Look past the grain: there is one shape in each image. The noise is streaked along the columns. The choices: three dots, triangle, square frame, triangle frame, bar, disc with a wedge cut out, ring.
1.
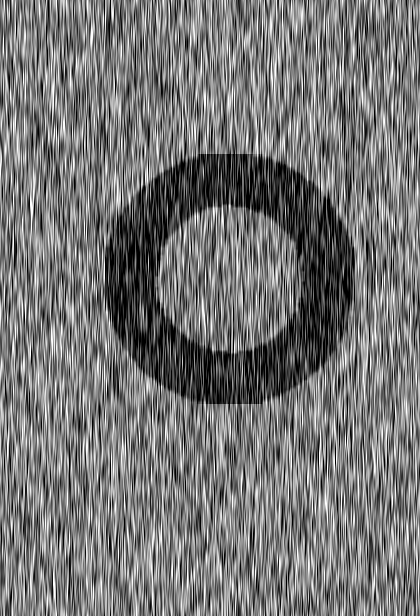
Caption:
dark ring
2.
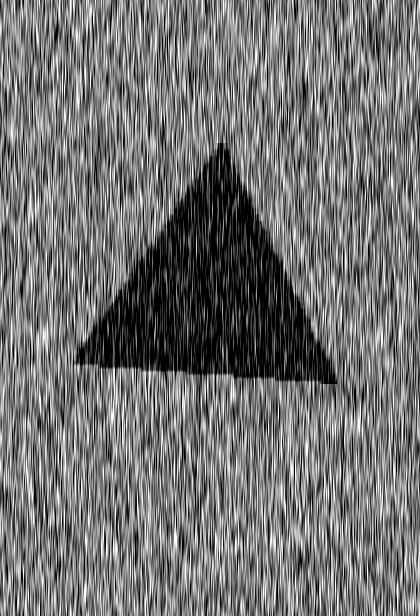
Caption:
dark triangle
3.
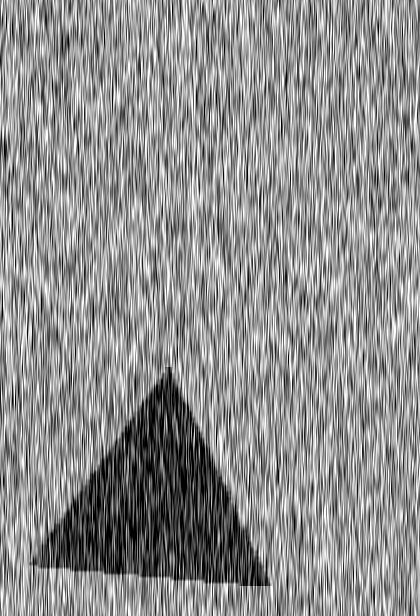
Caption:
dark triangle
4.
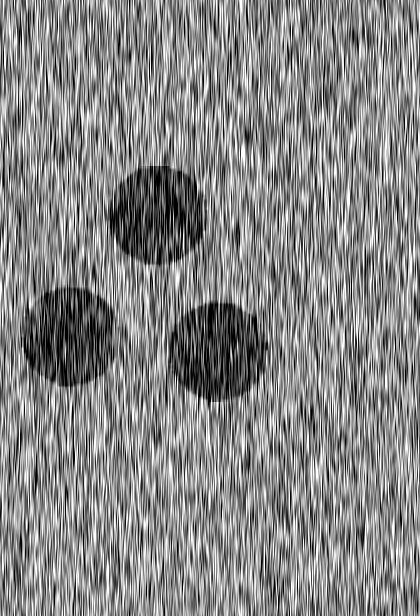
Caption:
dark three dots
